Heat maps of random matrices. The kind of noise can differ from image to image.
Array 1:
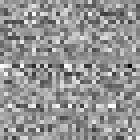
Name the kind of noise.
rows of uneven size
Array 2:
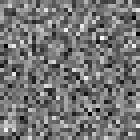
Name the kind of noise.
independent entries
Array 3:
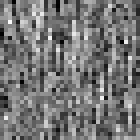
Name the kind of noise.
streaked along the columns
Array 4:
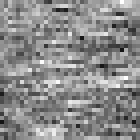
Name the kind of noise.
streaked along the rows
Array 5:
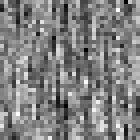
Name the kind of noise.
streaked along the columns
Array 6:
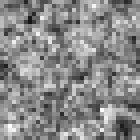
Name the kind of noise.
blotchy
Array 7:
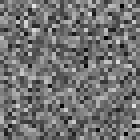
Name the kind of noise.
independent entries
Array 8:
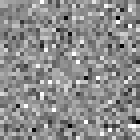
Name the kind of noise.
heavy tails
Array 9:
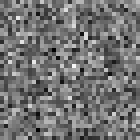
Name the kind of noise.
independent entries
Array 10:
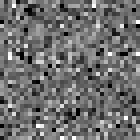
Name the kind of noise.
heavy tails
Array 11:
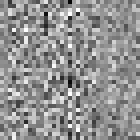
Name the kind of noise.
columns of uneven size
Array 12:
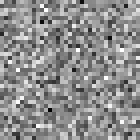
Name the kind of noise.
independent entries
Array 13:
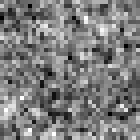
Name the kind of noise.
blotchy
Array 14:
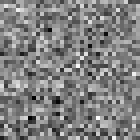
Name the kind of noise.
low rank plus noise
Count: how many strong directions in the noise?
five to eight
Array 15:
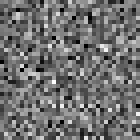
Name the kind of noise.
independent entries
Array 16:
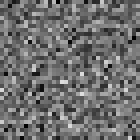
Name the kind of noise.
independent entries
